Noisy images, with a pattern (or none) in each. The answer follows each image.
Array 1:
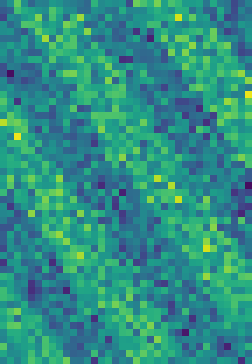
diagonal stripes
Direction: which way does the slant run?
top left to bottom right
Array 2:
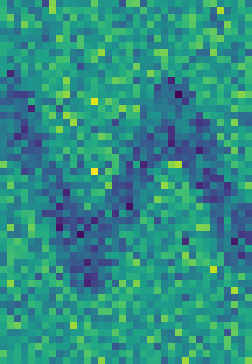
a wavy band
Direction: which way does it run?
left to right
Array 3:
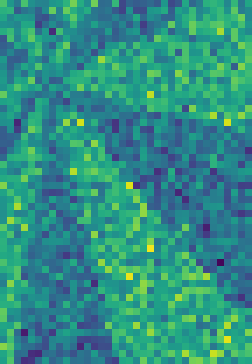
spokes from one point
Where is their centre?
top left
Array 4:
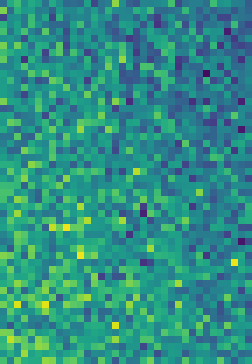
a smooth slope
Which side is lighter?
bottom left
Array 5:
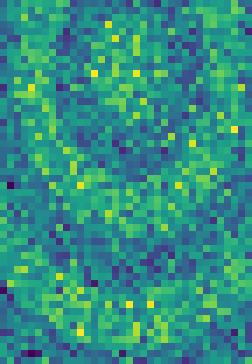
rings round one point
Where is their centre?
top middle
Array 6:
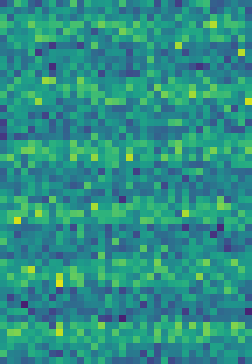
horizontal stripes
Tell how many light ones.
6
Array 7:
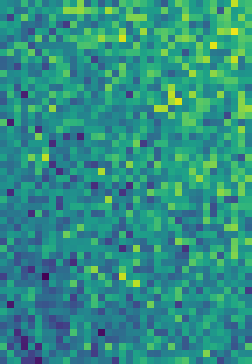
a smooth slope
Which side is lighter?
top right
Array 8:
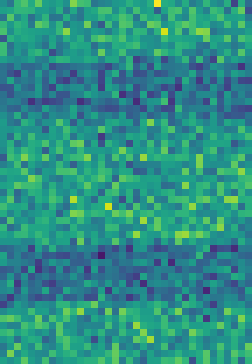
horizontal stripes
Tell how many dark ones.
2
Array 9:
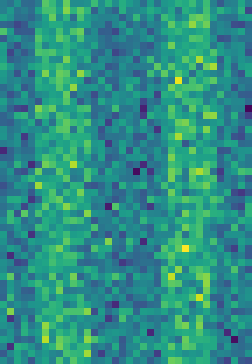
vertical stripes
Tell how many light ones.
2
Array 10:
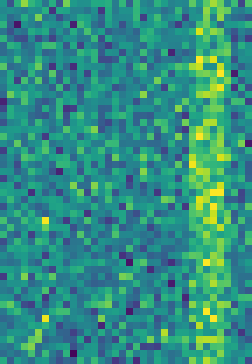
one vertical stripe
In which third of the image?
right
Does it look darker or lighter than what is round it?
lighter
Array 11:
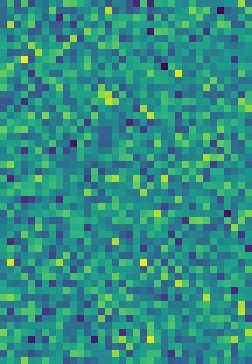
only noise
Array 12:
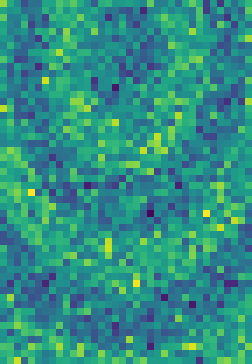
rings round one point
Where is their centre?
top middle
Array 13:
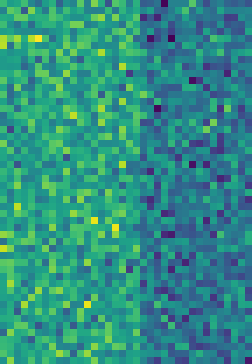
a sharp edge
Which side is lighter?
left
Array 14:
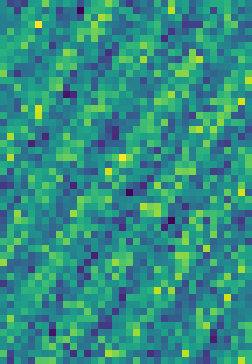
diagonal stripes
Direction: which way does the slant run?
bottom left to top right
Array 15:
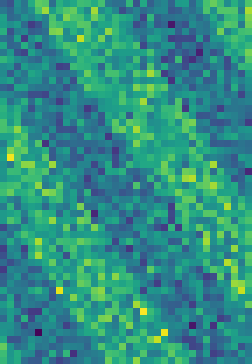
diagonal stripes
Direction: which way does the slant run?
top left to bottom right
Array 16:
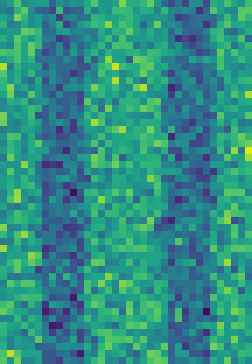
vertical stripes
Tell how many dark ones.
2
